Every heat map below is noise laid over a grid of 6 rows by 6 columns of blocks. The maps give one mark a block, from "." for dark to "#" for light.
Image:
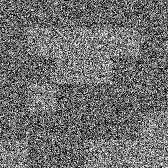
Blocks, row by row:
. . . . . .
. # # # # .
. . # # . .
. # . . . .
. . . . . #
# . . # # #
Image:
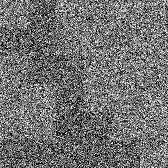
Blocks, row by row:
# . # # # #
. . # # # #
# . . # # #
# # . # # #
# # . . # #
. . . . . #
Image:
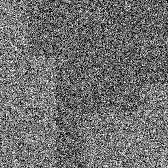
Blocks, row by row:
# . . . . .
# . . . . .
# # . . . .
# # . . . #
# # . # # #
# # . # # #
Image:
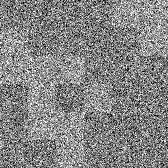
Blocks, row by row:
. . . . # #
# . . . . #
# # # . . .
. # . # . .
. # # . . .
. . # . . .
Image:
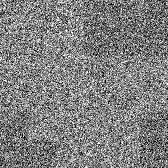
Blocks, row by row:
# # # . . .
# # # . . .
# # # # # #
# # # # # #
. # # # # .
. . # # # .
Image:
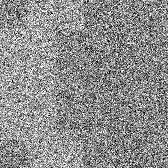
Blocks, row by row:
. # # . . .
# # . . . .
# # . . . .
# # . . . .
# # . . . .
. # # . . .
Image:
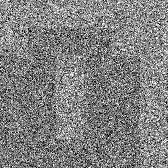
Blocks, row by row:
# # # # # #
# . . . # #
. . # . . #
. . # . . #
. . # . . #
. . . . . #
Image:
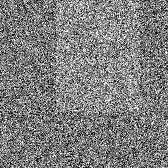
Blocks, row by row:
. . # # # .
. . # # # .
. . # # # .
. . # # # .
. . . . . .
. . . . . .
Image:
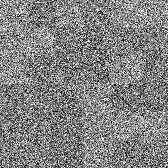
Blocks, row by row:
# . # . # #
# # . . . .
# . . . # .
. . . # . .
. . . # # #
. . . # . .
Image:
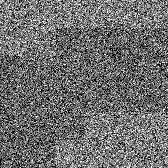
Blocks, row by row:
# # # # # #
# # . . . .
. . . . . .
. . . . . .
. . . # # #
. . # # # #
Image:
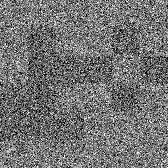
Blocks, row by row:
# # # # # #
# . # # . #
# . . . # .
. . # # . #
. . . # # #
# # # # # #
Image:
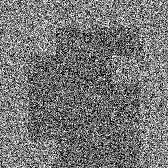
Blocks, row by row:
# # # # # #
# # . . . #
# . . . # #
# . . . . #
# . . . . #
# # . . . #
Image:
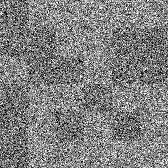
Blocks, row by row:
. # # # # #
. . # # . .
# . . # . .
. # # . # #
. # . # . #
. # # # # #
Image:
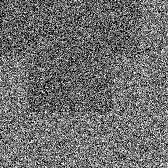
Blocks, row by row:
. . . . . #
. . . . . #
# . . . # #
# . . . # #
# # # # # #
# # # # # #
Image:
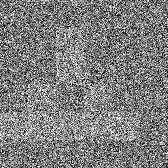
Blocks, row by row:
. . . . . .
. . # . . .
. . # . . .
. # . # . .
# # # # # .
. . . . . .
